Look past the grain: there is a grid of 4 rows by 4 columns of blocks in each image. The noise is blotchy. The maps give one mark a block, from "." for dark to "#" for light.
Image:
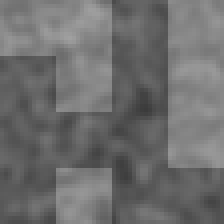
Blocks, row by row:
# # . #
. # . #
. . . #
. # . .
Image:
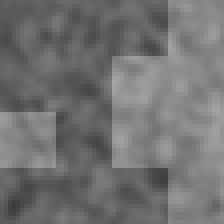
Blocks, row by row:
. . . #
. . # #
# . # #
. . . #
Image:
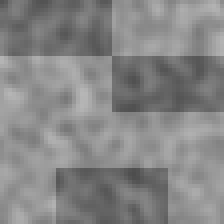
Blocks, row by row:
. . # #
# # . .
# # # #
# . . #
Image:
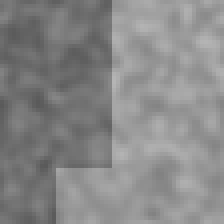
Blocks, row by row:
. . # #
. . # #
. . # #
. # # #
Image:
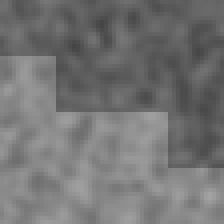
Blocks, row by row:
. . . .
# . . .
# # # .
# # # #
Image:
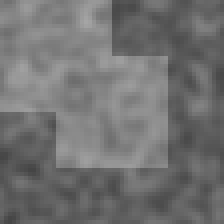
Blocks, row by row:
# # . .
# # # .
. # # .
. . . .
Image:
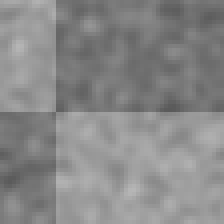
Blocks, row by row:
# . . .
# . . .
. # # #
. # # #
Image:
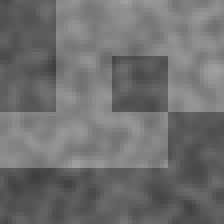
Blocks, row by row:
. # # #
. # . #
# # # .
. . . .
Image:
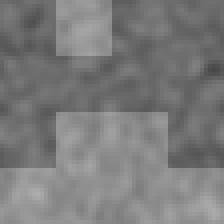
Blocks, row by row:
. # . .
. . . .
. # # .
# # # #
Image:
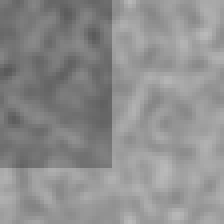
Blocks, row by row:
. . # #
. . # #
. . # #
# # # #
